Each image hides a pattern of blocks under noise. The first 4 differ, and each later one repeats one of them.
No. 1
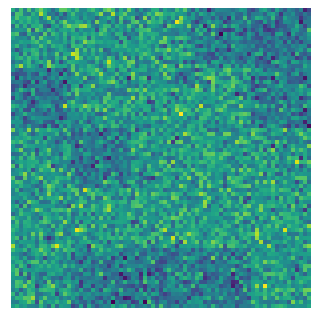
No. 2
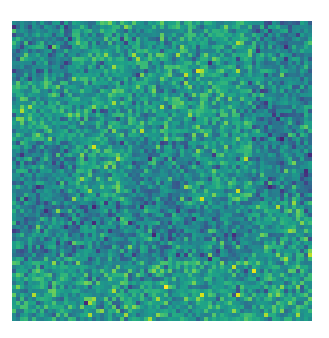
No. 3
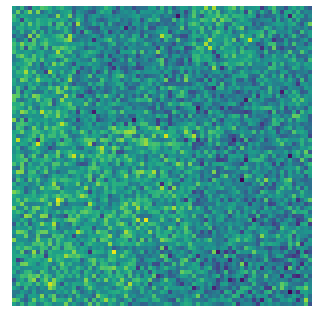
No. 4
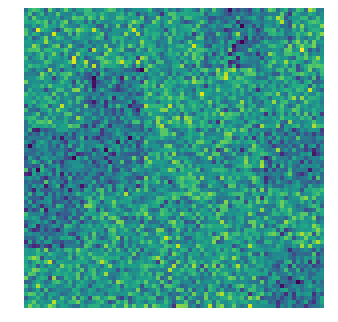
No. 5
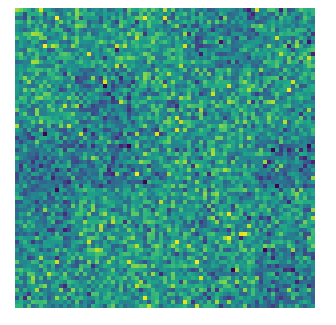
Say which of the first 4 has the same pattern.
4
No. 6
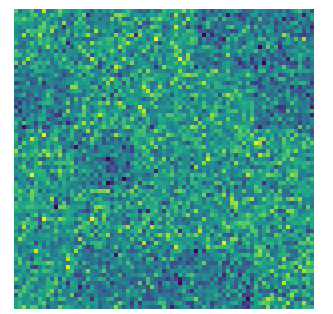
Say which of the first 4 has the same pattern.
1
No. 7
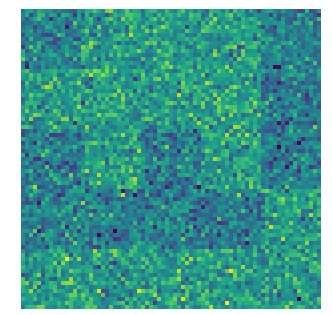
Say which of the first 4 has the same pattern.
2
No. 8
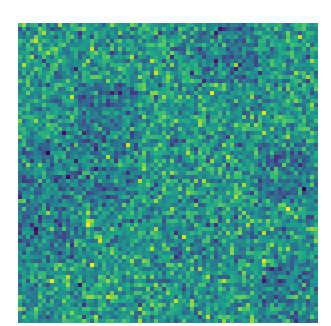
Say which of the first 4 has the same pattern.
4
